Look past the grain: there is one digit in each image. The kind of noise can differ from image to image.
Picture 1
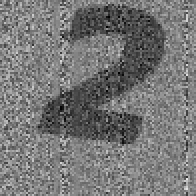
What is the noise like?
columns of uneven size
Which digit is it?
2
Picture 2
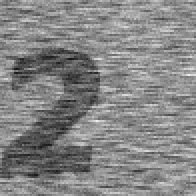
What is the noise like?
streaked along the rows
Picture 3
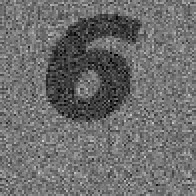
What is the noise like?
low rank plus noise
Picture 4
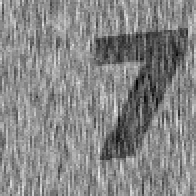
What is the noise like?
streaked along the columns
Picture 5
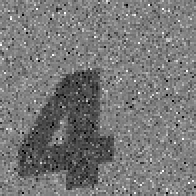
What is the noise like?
heavy tails
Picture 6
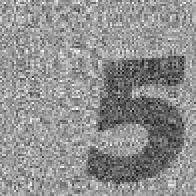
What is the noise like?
low rank plus noise
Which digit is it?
5
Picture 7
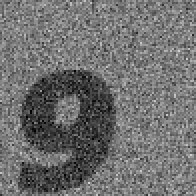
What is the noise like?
independent entries
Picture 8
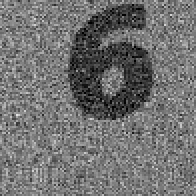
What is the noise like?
low rank plus noise
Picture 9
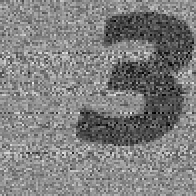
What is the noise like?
rows of uneven size
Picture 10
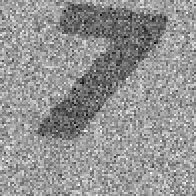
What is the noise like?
independent entries
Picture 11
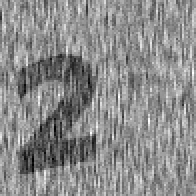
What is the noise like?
streaked along the columns
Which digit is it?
2
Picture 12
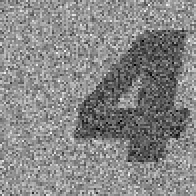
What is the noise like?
independent entries
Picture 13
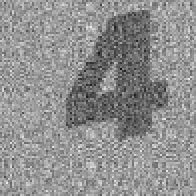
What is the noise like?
low rank plus noise
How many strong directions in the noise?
one
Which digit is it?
4
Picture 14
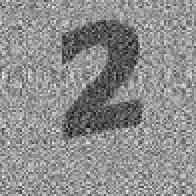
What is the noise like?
low rank plus noise
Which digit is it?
2
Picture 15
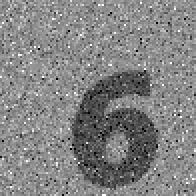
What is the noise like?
heavy tails
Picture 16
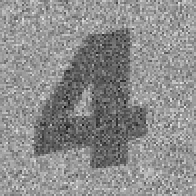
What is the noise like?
low rank plus noise
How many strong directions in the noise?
five to eight
